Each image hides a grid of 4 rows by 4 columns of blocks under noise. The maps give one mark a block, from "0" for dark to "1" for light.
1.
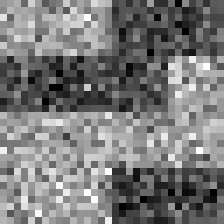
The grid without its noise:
1 1 0 0
0 0 0 1
1 1 1 1
1 1 0 0
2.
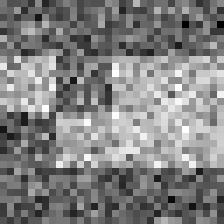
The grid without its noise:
0 0 0 0
1 0 1 1
0 1 1 1
0 0 0 0
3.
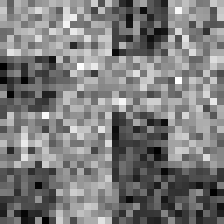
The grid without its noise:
1 1 0 1
0 1 1 1
1 1 0 1
0 1 0 0
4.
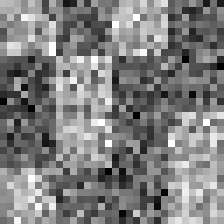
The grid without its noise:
1 0 1 0
0 1 0 0
0 1 0 1
1 0 0 1
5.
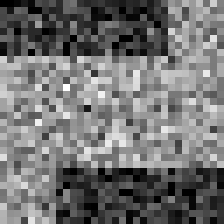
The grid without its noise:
0 0 0 1
1 1 1 1
1 1 1 1
1 0 0 0
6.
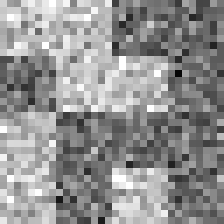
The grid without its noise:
1 1 0 0
0 1 1 0
1 0 0 0
1 0 1 0
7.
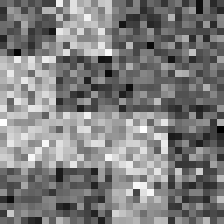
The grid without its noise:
0 1 0 0
1 0 0 0
1 1 1 0
0 0 1 0
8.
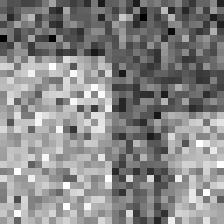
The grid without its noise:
0 0 0 0
1 1 0 0
1 1 0 1
1 1 0 1
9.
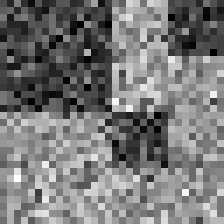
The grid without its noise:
0 0 1 0
0 0 1 1
1 1 0 1
1 1 1 1
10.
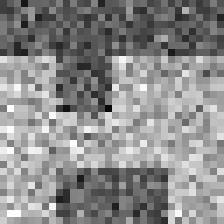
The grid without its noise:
0 0 0 0
1 0 1 1
1 1 1 1
1 0 0 1
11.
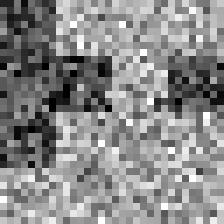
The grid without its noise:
0 1 1 1
0 0 1 0
0 1 1 1
1 1 1 1
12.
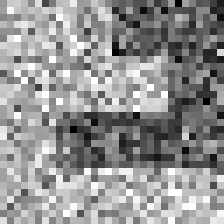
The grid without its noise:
1 1 0 0
1 1 1 0
1 0 0 0
1 1 1 1
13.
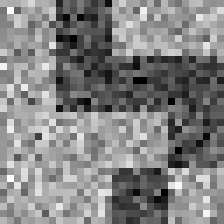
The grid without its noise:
1 0 1 1
1 0 0 0
1 1 1 0
1 1 0 1
